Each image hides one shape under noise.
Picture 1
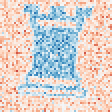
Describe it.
blue chess rook
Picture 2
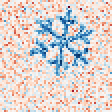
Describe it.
blue snowflake
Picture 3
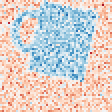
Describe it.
blue cup
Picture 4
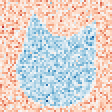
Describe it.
blue cat's head
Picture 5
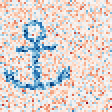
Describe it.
blue anchor
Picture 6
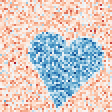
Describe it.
blue heart
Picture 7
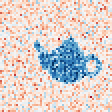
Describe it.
blue teapot
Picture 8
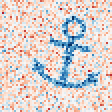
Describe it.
blue anchor
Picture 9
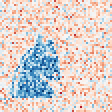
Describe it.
blue chess knight
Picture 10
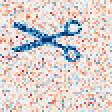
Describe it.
blue pair of scissors
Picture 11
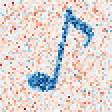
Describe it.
blue musical note
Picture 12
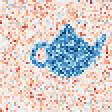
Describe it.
blue teapot
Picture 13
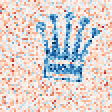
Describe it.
blue chess queen
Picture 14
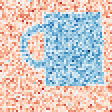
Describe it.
blue cup
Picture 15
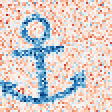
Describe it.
blue anchor
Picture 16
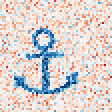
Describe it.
blue anchor
